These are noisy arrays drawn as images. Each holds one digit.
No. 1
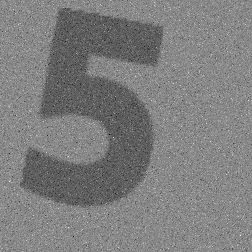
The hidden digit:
5
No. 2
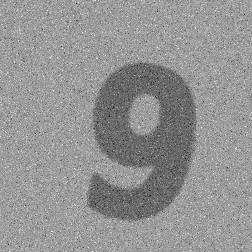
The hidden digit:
9
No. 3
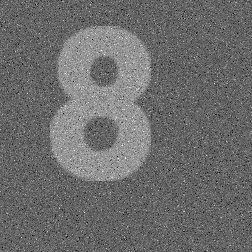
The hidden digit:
8
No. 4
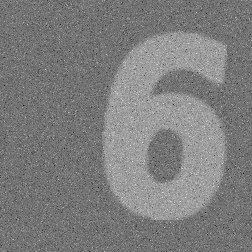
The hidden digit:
6
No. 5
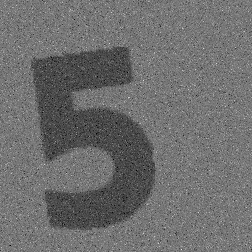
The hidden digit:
5
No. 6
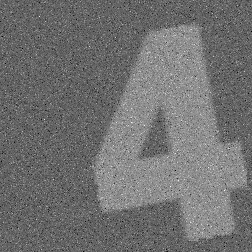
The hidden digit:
4
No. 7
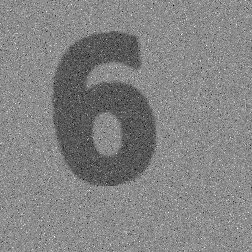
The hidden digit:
6
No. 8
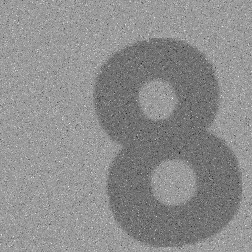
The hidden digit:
8
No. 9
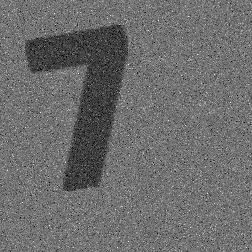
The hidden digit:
7
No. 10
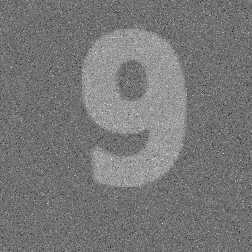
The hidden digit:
9
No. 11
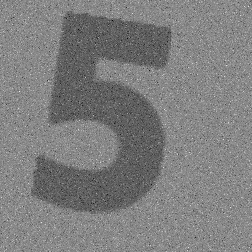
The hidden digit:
5
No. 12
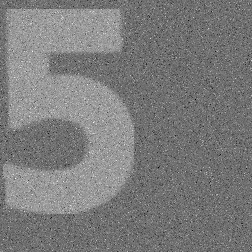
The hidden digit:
5
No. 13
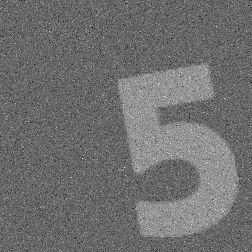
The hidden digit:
5
